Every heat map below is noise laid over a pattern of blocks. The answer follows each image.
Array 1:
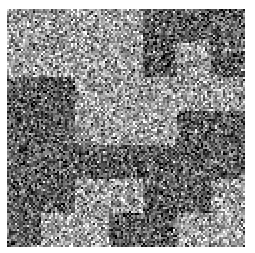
no symmetry
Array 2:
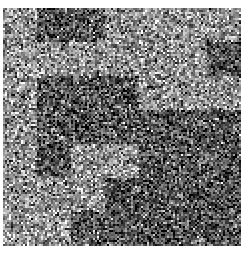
no symmetry
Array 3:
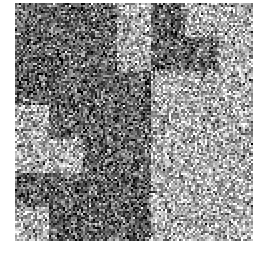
no symmetry
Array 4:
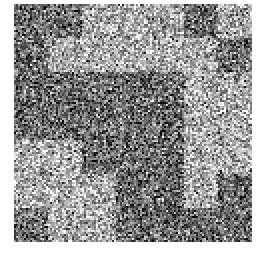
mirrored about the diagonal from the bottom left
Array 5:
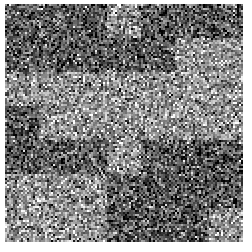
no symmetry
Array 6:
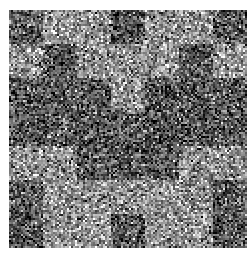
left and right mirror each other
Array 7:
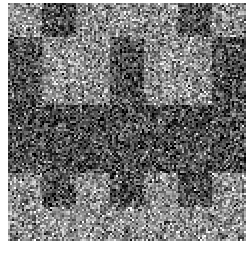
left and right mirror each other
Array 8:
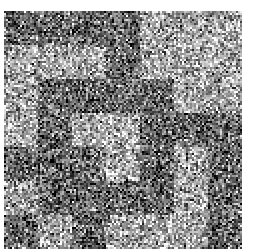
mirrored about the diagonal from the bottom left
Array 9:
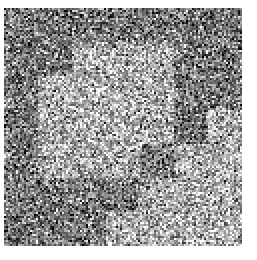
mirrored about the diagonal from the top left
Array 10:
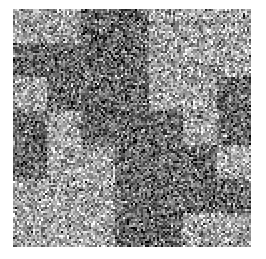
the same after a half turn
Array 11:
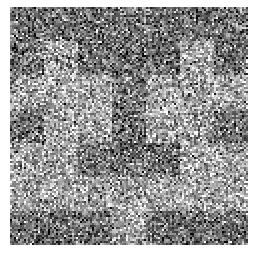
left and right mirror each other
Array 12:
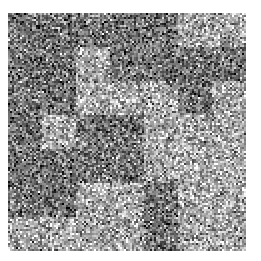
no symmetry
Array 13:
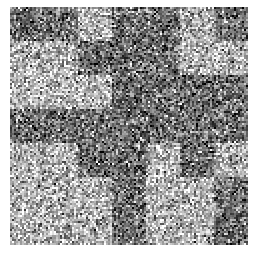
mirrored about the diagonal from the bottom left
